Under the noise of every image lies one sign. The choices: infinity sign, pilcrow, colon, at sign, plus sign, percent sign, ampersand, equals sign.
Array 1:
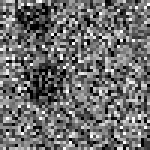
dark colon
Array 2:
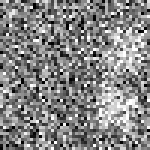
light colon
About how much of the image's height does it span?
two thirds
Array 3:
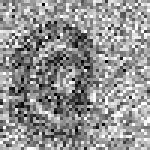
dark at sign
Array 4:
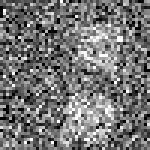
light colon
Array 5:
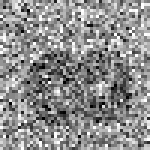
dark infinity sign
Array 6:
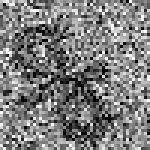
dark percent sign
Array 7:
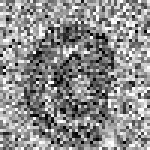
dark at sign
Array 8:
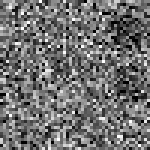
dark colon
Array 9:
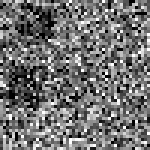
dark colon
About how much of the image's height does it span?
two thirds
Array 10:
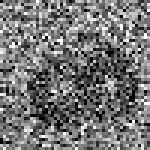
dark infinity sign
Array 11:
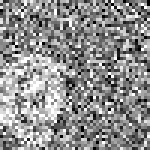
light at sign
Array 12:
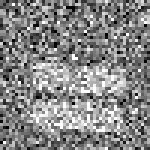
light equals sign
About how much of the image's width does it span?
two thirds
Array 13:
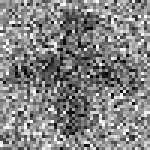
dark plus sign
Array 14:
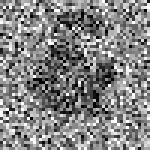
dark ampersand
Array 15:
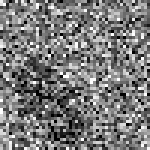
dark percent sign
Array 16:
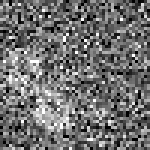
light percent sign
